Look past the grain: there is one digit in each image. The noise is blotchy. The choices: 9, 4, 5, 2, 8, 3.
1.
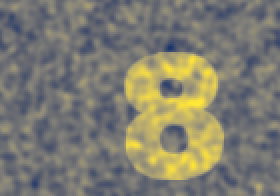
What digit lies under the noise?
8
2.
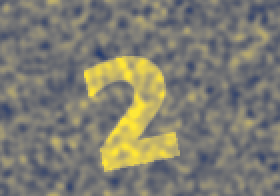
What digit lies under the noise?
2
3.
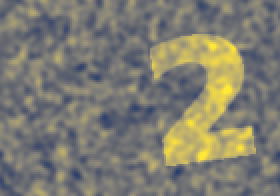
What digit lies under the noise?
2
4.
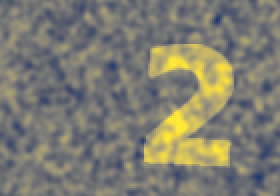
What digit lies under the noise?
2
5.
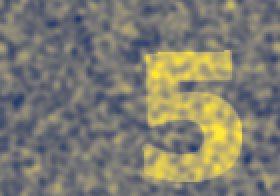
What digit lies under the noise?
5
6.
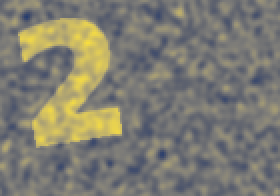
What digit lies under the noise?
2
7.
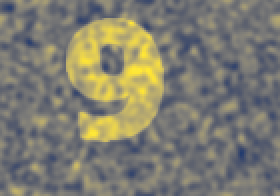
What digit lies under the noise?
9
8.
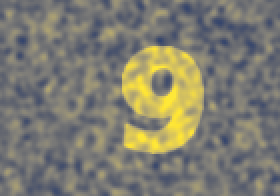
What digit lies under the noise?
9
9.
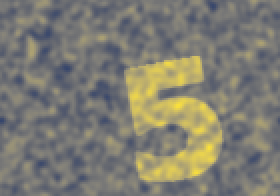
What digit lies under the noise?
5
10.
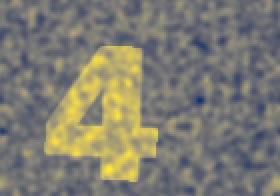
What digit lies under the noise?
4
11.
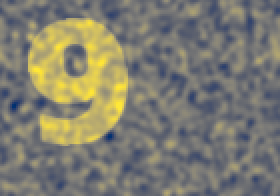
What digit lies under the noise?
9
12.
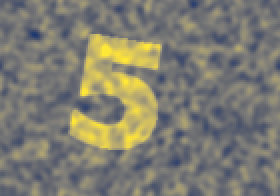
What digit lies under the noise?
5
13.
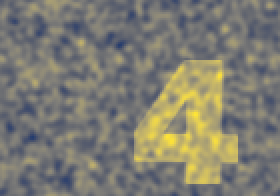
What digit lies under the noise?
4
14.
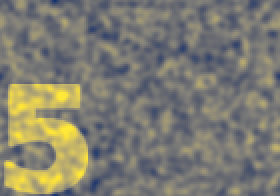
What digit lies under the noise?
5
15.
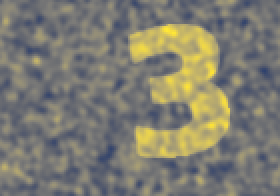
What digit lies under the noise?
3
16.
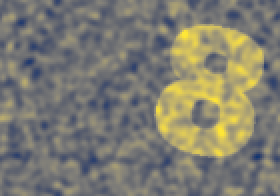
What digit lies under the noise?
8
